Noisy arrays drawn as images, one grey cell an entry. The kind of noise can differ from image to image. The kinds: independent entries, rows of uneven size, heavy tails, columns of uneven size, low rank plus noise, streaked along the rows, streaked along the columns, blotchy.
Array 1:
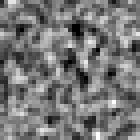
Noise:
blotchy
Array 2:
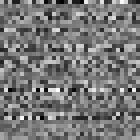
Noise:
rows of uneven size
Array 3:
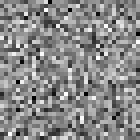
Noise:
independent entries
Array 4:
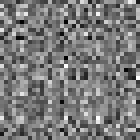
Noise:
low rank plus noise
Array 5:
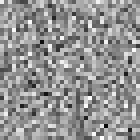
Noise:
independent entries
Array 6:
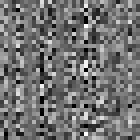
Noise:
columns of uneven size
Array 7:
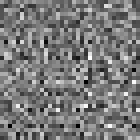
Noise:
low rank plus noise
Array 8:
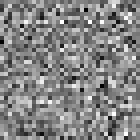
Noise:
low rank plus noise
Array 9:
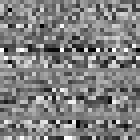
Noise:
rows of uneven size
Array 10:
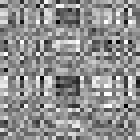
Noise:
low rank plus noise
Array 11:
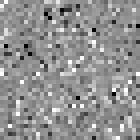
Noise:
heavy tails
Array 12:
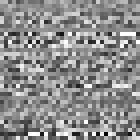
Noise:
rows of uneven size
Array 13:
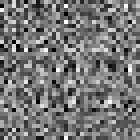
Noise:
low rank plus noise
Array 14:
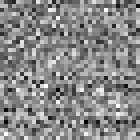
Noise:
low rank plus noise
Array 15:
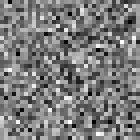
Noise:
independent entries
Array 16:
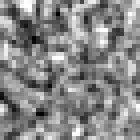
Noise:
blotchy
